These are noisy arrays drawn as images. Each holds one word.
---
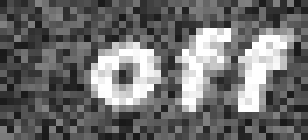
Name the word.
off
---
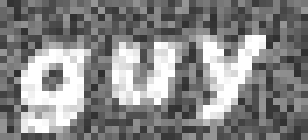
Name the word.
guy
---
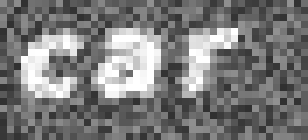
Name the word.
car
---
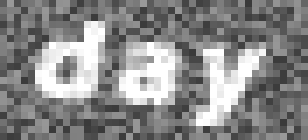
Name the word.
day
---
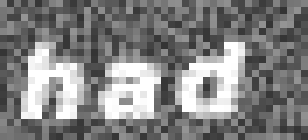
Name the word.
had
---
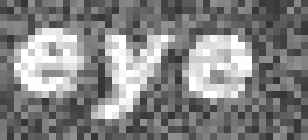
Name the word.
eye
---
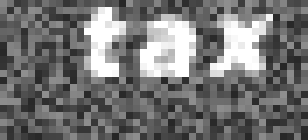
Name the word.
tax
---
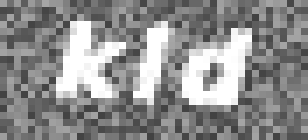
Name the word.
kid
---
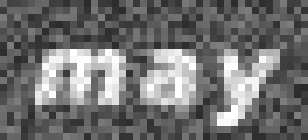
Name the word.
may
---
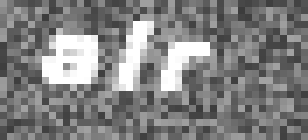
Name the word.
air
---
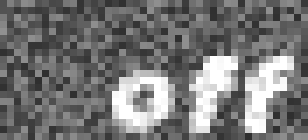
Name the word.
off
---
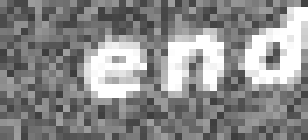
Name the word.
end
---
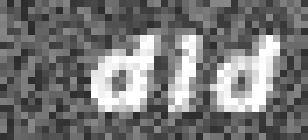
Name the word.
did
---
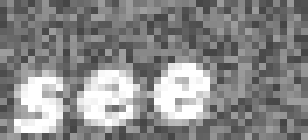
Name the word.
see
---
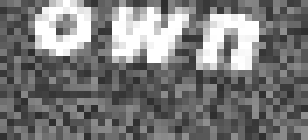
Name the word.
own
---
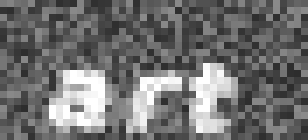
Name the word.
art
